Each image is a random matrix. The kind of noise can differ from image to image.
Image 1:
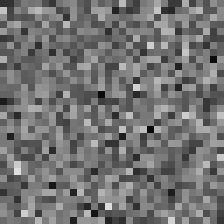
independent entries
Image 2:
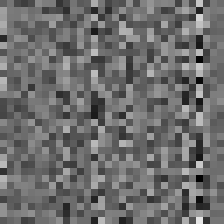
columns of uneven size
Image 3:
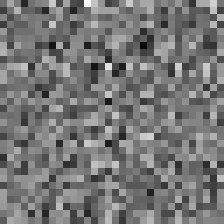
low rank plus noise
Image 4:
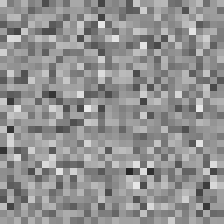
low rank plus noise
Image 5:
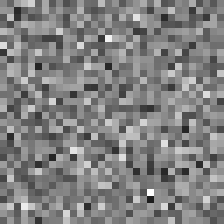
independent entries
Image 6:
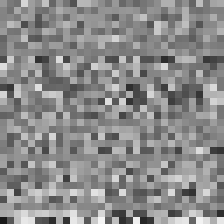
rows of uneven size
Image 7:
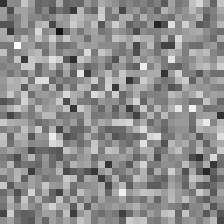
independent entries
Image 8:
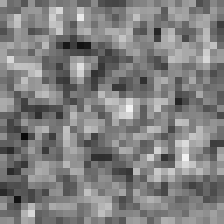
blotchy
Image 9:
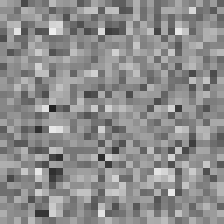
low rank plus noise
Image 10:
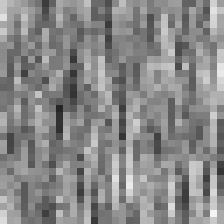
streaked along the columns
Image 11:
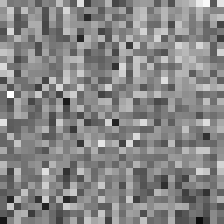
low rank plus noise
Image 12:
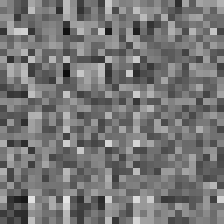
low rank plus noise
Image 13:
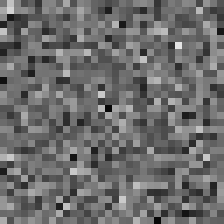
independent entries
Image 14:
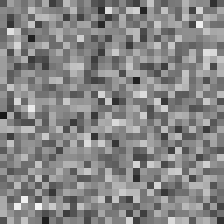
independent entries
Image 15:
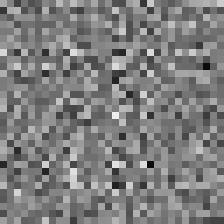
low rank plus noise
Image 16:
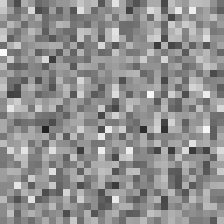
low rank plus noise
